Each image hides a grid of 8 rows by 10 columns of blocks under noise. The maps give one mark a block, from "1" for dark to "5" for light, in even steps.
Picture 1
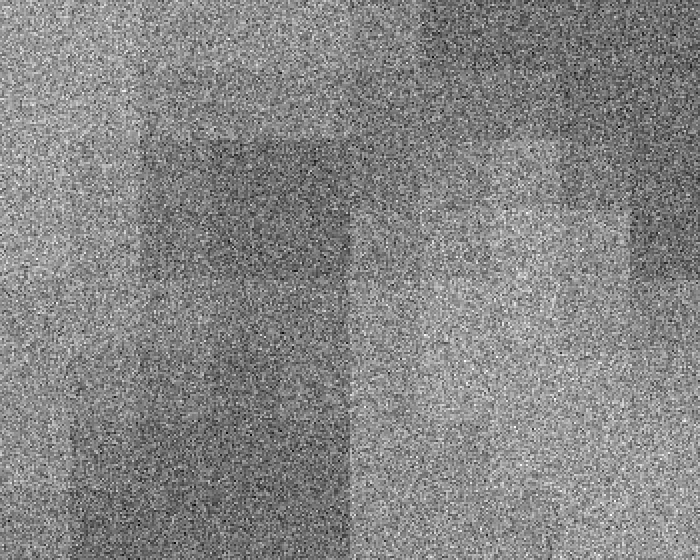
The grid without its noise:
5 5 4 4 4 3 1 1 1 1
5 5 3 3 3 2 2 2 1 1
5 4 2 1 1 2 3 4 2 1
5 4 2 1 1 3 4 5 4 1
4 4 3 2 2 4 5 5 4 3
4 3 2 1 2 4 5 5 5 4
4 2 1 1 1 4 4 5 5 5
3 1 1 1 1 4 4 4 5 5
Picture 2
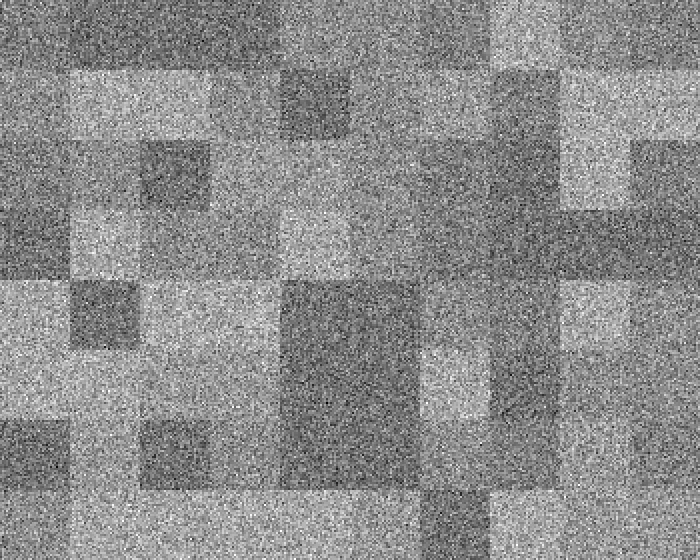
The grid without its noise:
2 1 1 1 3 3 2 5 3 2
3 5 5 3 1 3 4 2 5 5
2 3 1 4 4 3 2 1 5 2
1 5 3 3 5 3 2 1 1 1
5 1 5 5 1 1 3 2 5 3
5 5 4 4 1 1 5 1 3 3
1 4 1 3 1 1 3 2 4 2
3 5 5 5 5 4 1 5 4 4
